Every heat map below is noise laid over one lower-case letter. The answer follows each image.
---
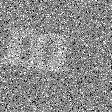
m
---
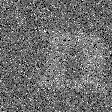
n
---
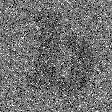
b
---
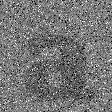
a
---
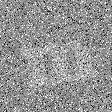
m
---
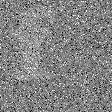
f
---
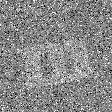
m
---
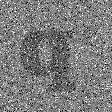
q
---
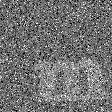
m
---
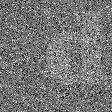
d
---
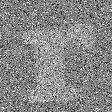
r
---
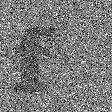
f
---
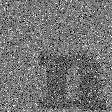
n
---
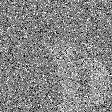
b
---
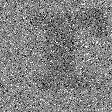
r
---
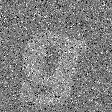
g
